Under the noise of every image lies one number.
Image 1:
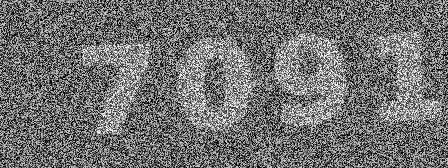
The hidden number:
7091
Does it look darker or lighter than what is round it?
lighter
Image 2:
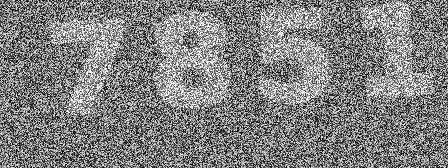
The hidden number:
7851
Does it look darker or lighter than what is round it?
lighter
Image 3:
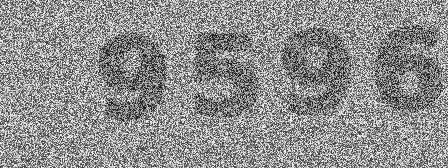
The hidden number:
9596
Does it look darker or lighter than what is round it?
darker
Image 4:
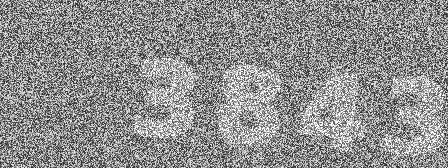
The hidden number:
3843
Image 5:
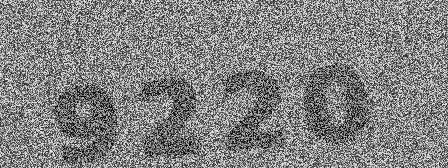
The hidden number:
9220
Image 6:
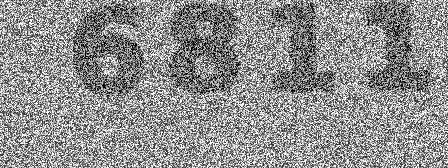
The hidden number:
6811
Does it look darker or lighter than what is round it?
darker
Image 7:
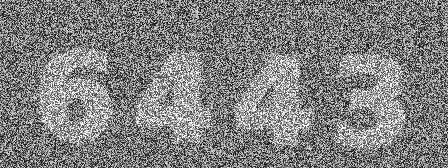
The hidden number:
6443
